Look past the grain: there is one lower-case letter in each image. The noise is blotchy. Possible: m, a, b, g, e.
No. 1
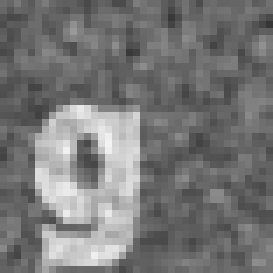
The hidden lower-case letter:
g
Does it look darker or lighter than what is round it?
lighter
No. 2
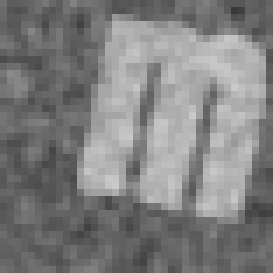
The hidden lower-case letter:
m
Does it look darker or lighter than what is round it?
lighter
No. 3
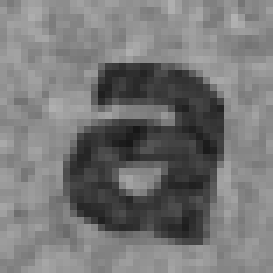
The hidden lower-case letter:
a
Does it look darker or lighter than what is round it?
darker
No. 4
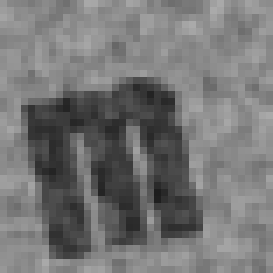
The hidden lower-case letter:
m
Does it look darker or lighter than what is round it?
darker
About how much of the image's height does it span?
two thirds
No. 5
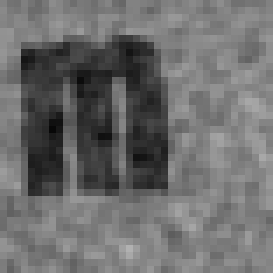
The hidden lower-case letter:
m
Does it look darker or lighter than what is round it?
darker
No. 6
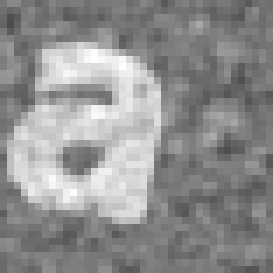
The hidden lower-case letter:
a
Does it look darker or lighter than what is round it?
lighter
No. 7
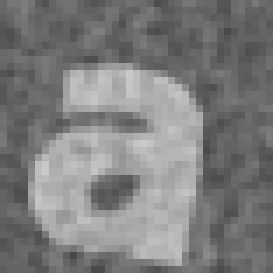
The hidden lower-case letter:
a
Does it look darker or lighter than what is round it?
lighter
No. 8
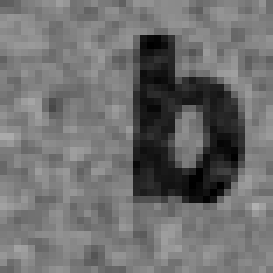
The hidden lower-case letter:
b
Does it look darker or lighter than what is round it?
darker
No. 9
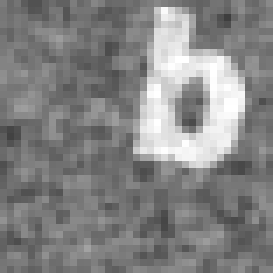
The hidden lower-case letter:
b
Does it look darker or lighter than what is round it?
lighter
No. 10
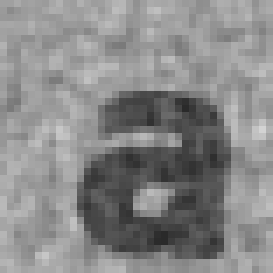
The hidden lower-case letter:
a
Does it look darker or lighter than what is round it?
darker
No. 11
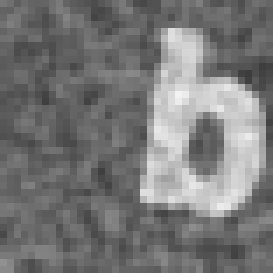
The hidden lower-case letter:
b
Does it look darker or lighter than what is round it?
lighter
